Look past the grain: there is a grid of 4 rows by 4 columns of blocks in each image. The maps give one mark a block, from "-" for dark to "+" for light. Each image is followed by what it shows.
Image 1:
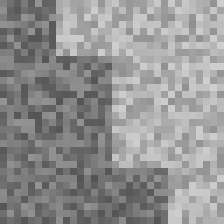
- + + +
- - + +
- - + +
- - - +
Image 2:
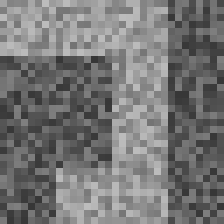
+ + + -
- - + -
- - + -
- + + -
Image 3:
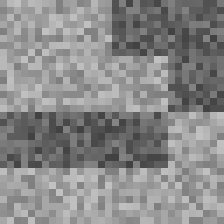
+ + - -
+ + + -
- - - +
+ + + +
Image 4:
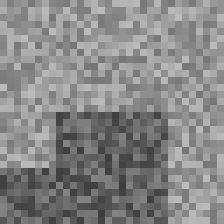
+ + + +
+ + + +
+ - - +
- - - +
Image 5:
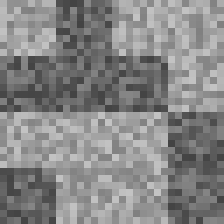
+ - + +
- - - +
+ + + -
- + + -
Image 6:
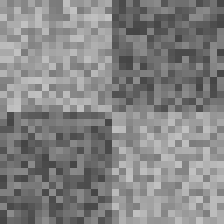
+ + - -
+ + - -
- - + +
- - + +
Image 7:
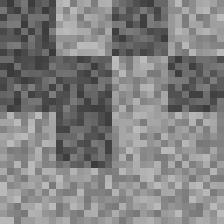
- + - +
- - + -
+ - + +
+ + + +
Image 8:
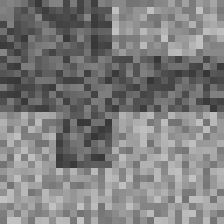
- - + +
- - - -
+ - + +
+ + + +
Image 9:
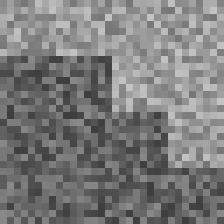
+ + + +
- - + +
- - - +
- - - -
